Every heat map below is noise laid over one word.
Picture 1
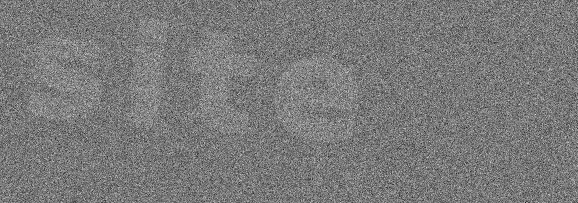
site
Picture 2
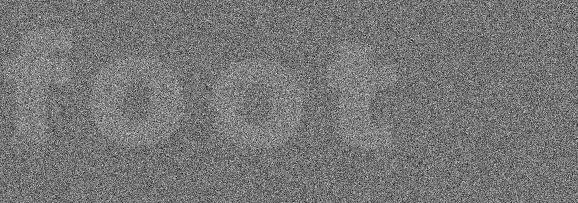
foot
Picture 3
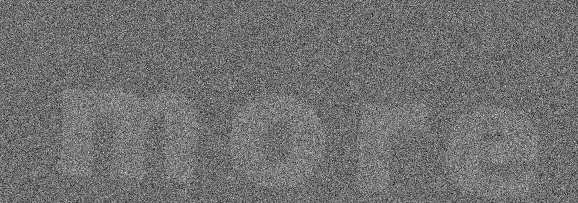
more
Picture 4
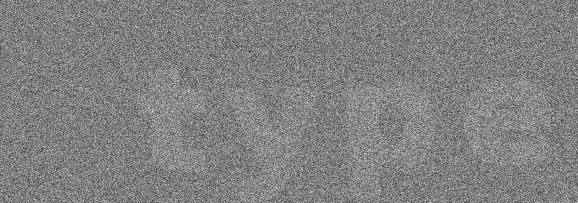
type
